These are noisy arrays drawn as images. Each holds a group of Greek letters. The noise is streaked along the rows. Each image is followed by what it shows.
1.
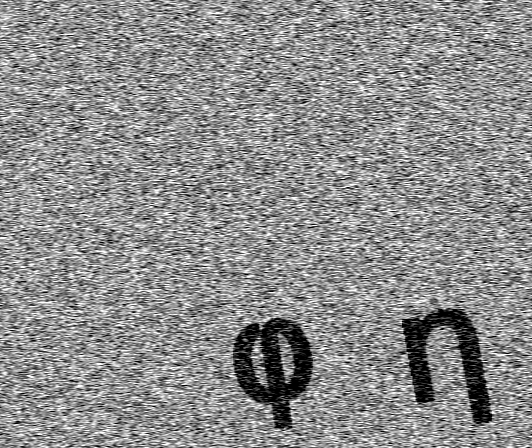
bottom middle: phi; bottom right: eta
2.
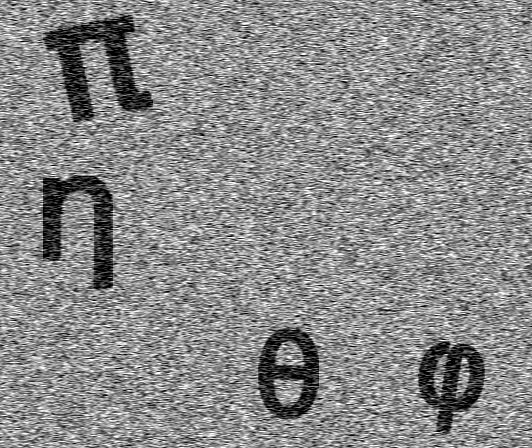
top left: pi; middle left: eta; bottom middle: theta; bottom right: phi
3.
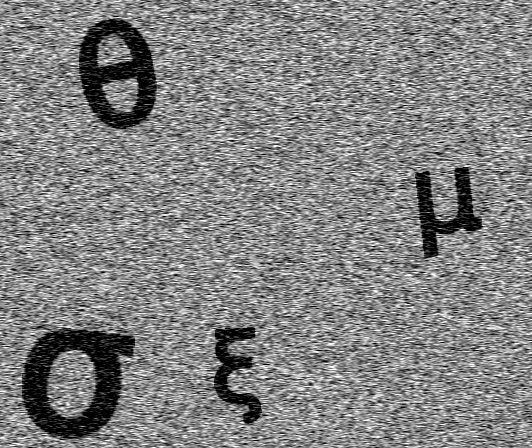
top left: theta; middle right: mu; bottom left: sigma; bottom middle: xi
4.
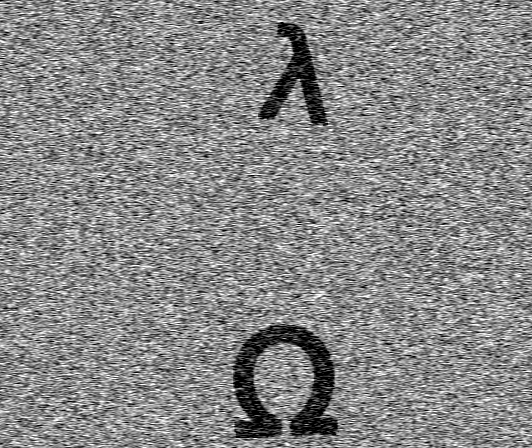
top middle: lambda; bottom middle: omega
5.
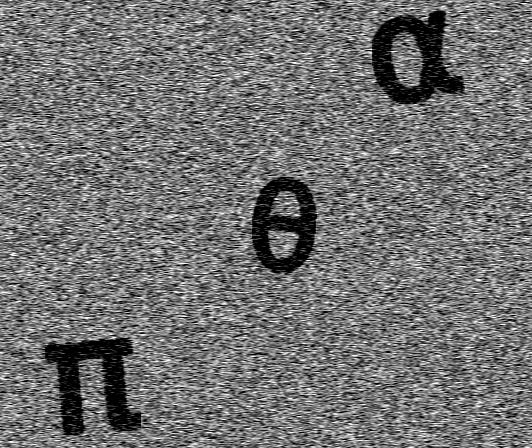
top right: alpha; centre: theta; bottom left: pi
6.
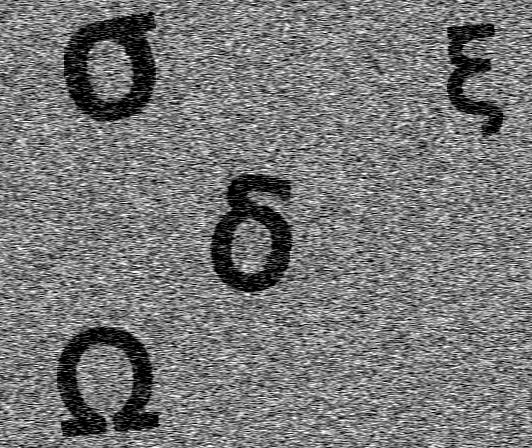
top left: sigma; top right: xi; centre: delta; bottom left: omega
